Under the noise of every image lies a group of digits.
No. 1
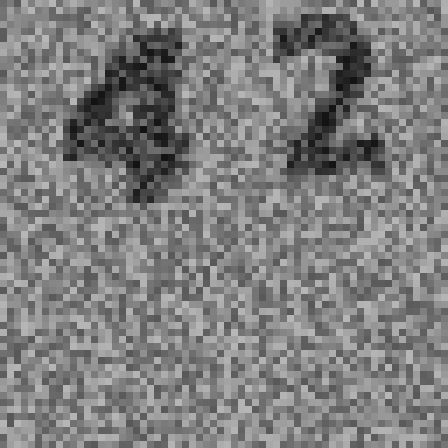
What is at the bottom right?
nothing
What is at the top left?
4
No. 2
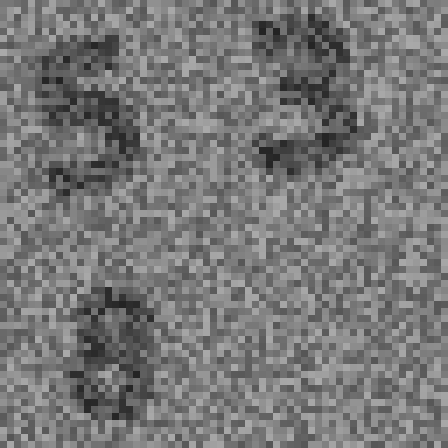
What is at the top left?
5
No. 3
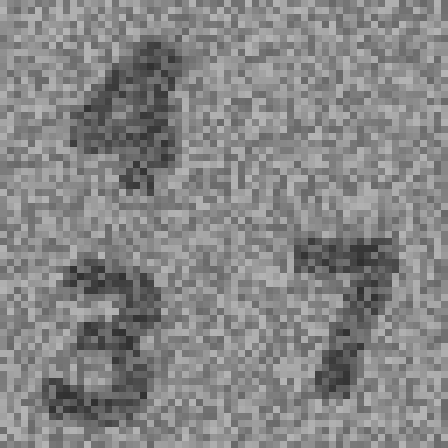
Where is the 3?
bottom left
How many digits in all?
3
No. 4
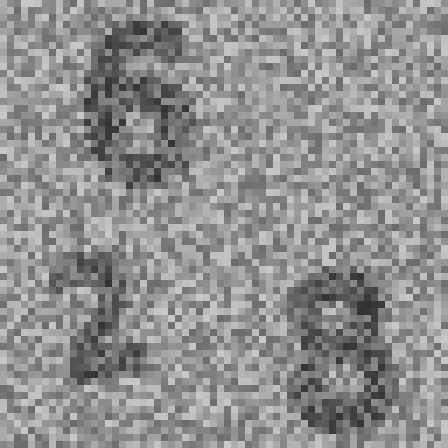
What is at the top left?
6
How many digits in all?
3
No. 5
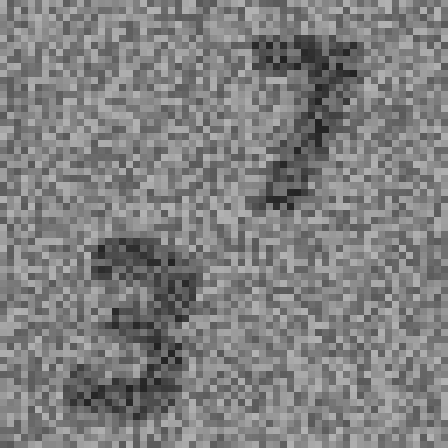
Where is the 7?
top right
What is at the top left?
nothing
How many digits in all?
2
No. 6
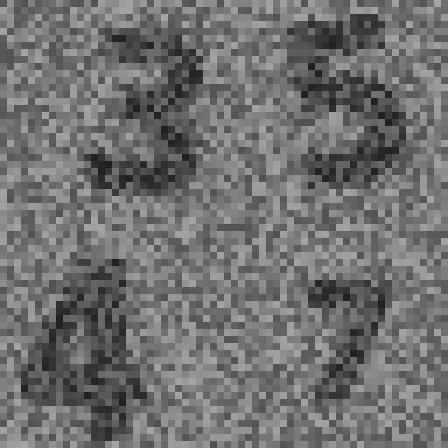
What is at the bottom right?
7
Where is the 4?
bottom left
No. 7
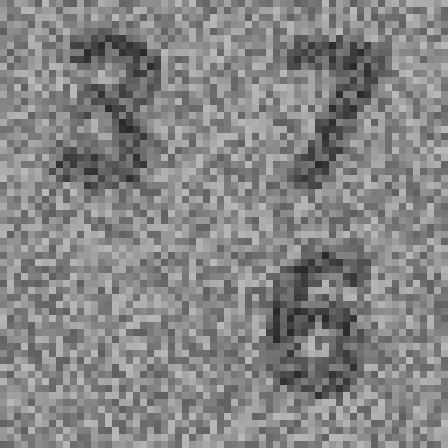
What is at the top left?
3
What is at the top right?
7
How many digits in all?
3
